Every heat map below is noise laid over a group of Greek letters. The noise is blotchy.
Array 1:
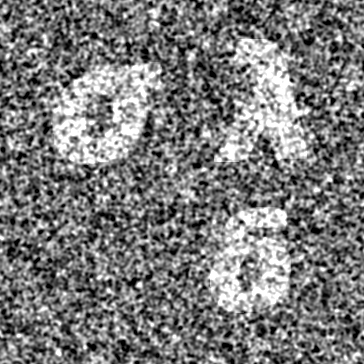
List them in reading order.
top left: sigma; top right: lambda; bottom right: delta
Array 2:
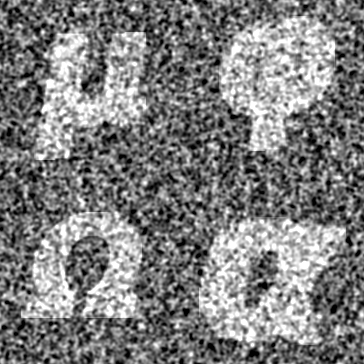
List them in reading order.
top left: mu; top right: phi; bottom left: omega; bottom right: alpha
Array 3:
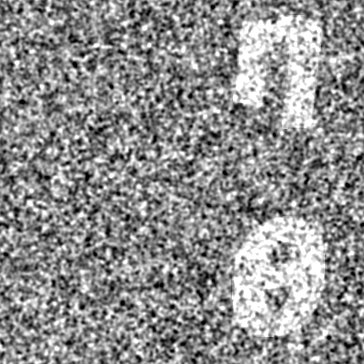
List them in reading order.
top right: eta; bottom right: theta
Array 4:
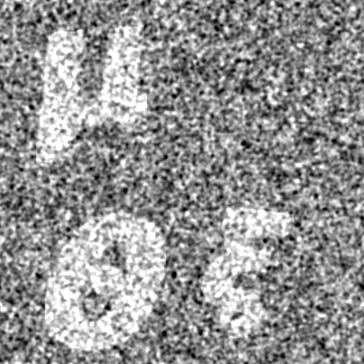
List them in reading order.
top left: mu; bottom left: theta; bottom right: xi
